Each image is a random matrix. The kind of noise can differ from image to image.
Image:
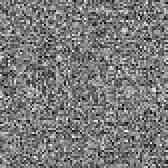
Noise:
low rank plus noise
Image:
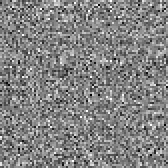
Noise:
low rank plus noise
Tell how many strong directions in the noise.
three or four
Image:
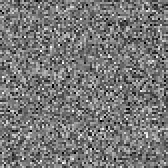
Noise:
low rank plus noise
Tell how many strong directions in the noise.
two
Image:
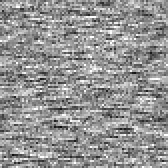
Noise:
streaked along the rows
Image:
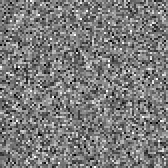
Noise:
independent entries
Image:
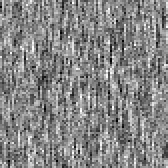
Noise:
streaked along the columns
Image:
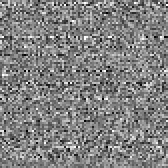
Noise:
rows of uneven size
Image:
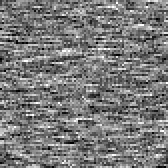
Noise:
streaked along the rows
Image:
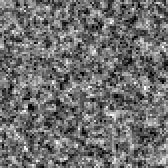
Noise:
blotchy
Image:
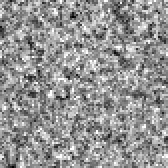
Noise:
blotchy
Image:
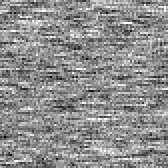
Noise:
streaked along the rows
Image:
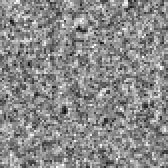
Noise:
blotchy
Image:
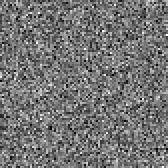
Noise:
independent entries
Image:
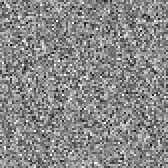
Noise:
independent entries
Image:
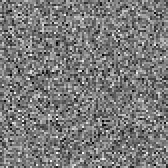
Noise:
low rank plus noise
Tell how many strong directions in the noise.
one
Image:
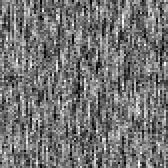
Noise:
streaked along the columns
